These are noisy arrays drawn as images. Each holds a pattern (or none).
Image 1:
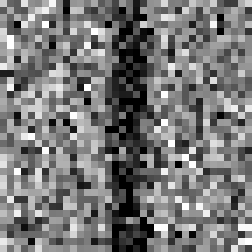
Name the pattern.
one band of columns
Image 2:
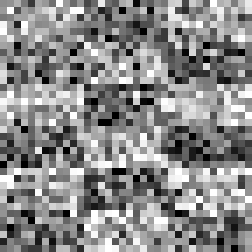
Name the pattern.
a checkerboard
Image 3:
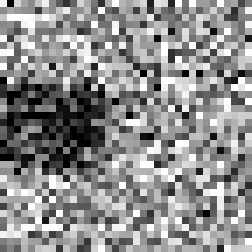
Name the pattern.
one block
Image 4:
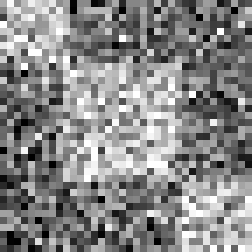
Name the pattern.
blocks along the diagonal
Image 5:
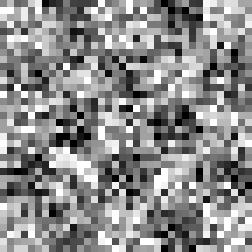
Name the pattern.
a checkerboard
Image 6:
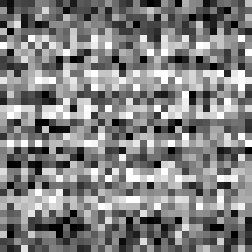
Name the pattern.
bands of rows
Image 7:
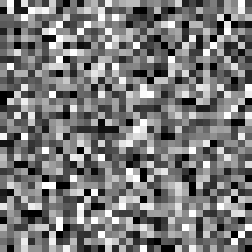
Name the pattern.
only noise
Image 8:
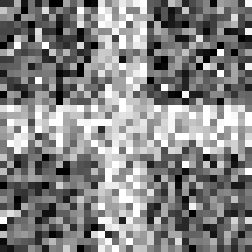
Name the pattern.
bands of rows crossing bands of columns
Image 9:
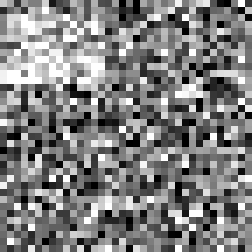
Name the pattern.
one block
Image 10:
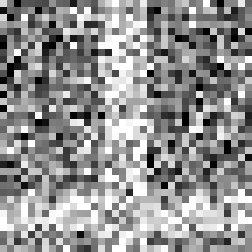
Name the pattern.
bands of rows crossing bands of columns
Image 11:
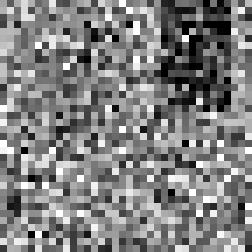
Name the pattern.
one block
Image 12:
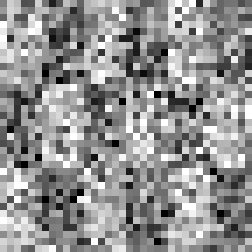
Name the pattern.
a checkerboard
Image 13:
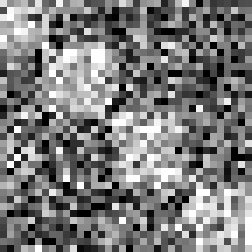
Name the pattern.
blocks along the diagonal
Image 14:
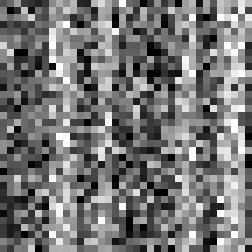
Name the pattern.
bands of columns
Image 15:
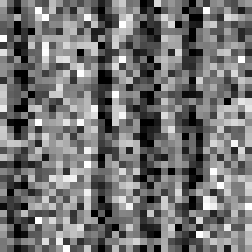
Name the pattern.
bands of columns
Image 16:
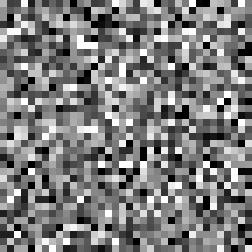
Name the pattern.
only noise
